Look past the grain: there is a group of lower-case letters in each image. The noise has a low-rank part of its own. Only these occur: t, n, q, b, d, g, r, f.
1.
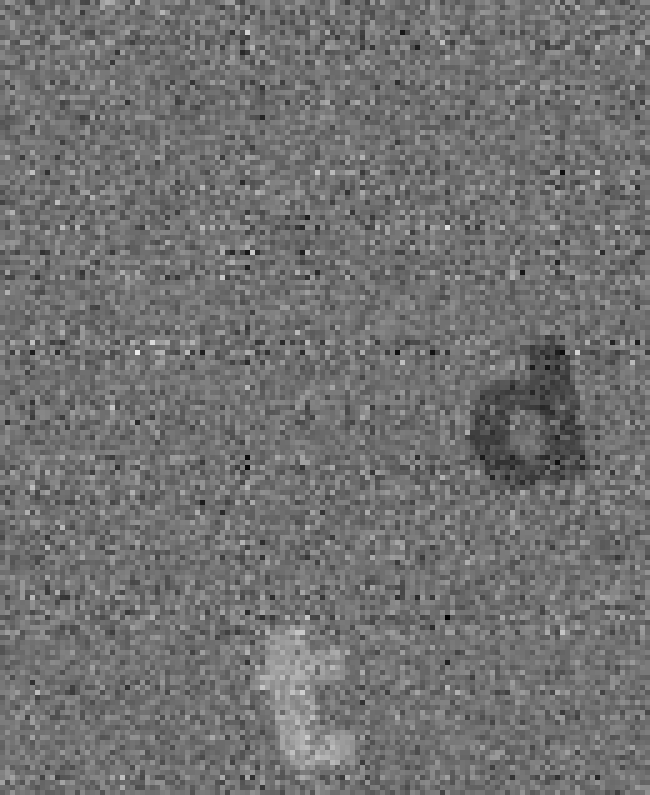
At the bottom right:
nothing
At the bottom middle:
t
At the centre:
nothing
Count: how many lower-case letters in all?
2
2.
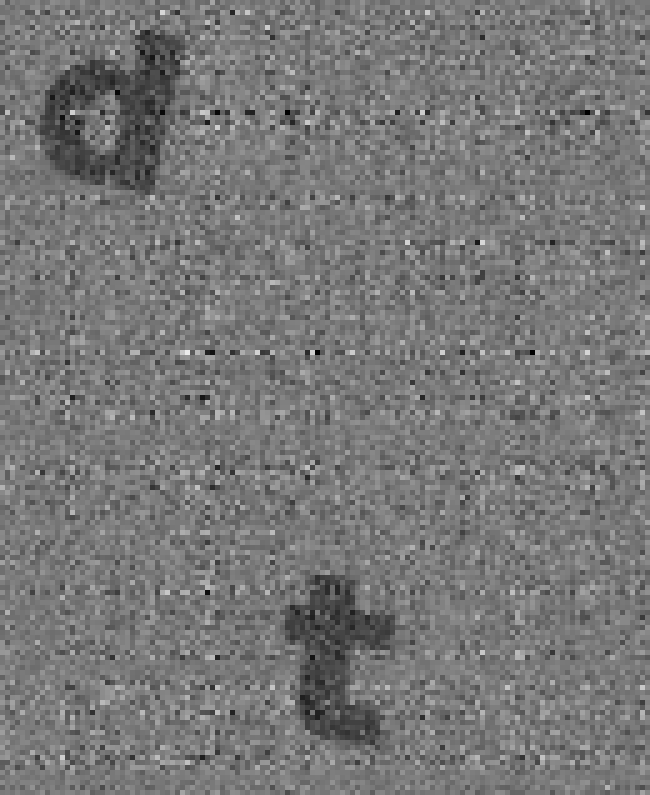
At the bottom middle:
t
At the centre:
nothing
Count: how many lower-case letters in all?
2
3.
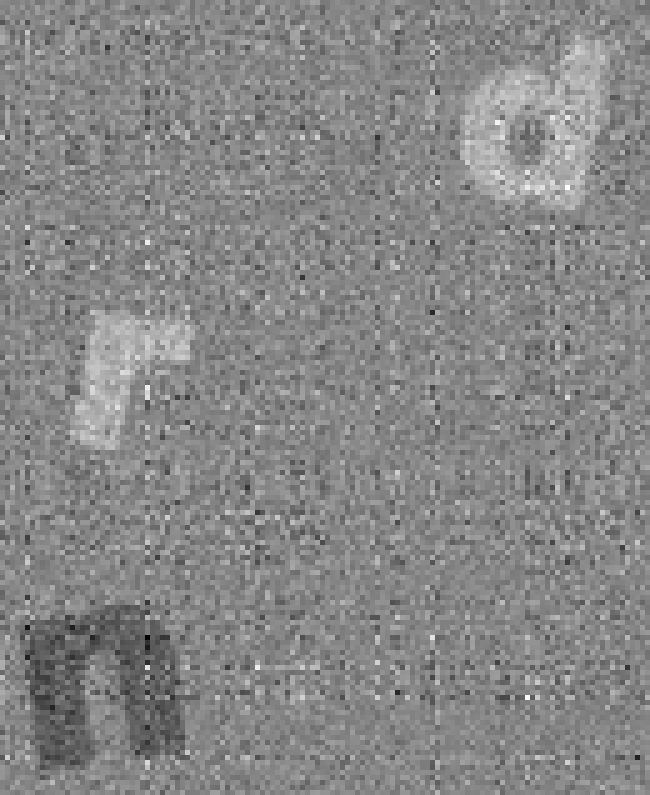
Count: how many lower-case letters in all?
3
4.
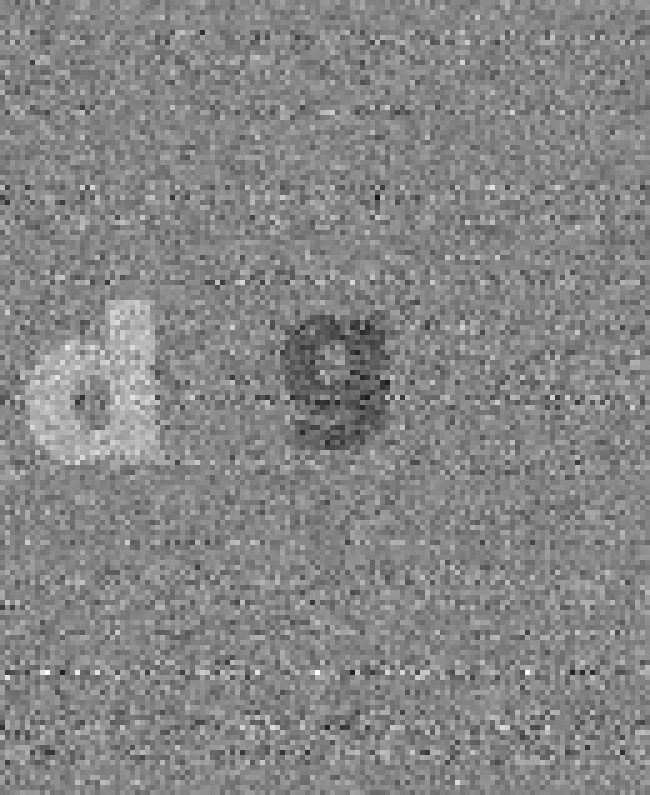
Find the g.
centre
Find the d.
middle left
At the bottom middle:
nothing
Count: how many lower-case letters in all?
2
